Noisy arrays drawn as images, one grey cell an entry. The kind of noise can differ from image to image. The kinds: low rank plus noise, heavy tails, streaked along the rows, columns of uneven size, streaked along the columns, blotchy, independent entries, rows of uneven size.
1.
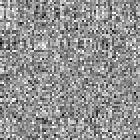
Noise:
low rank plus noise
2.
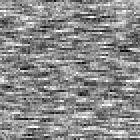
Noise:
streaked along the rows
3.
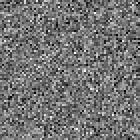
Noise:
independent entries
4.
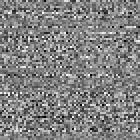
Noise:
rows of uneven size
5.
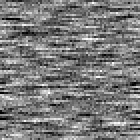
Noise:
streaked along the rows
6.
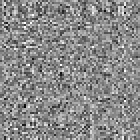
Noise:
low rank plus noise
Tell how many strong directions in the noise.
five to eight
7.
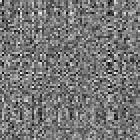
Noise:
low rank plus noise
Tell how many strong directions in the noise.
one
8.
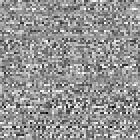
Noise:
rows of uneven size
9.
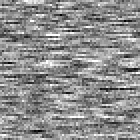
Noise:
streaked along the rows
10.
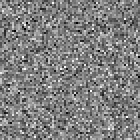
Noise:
independent entries
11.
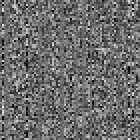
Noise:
columns of uneven size
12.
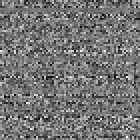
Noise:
rows of uneven size
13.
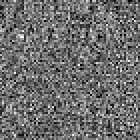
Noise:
low rank plus noise
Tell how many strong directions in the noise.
five to eight
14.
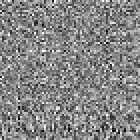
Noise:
low rank plus noise
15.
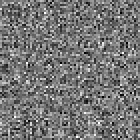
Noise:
low rank plus noise
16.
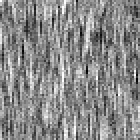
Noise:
streaked along the columns
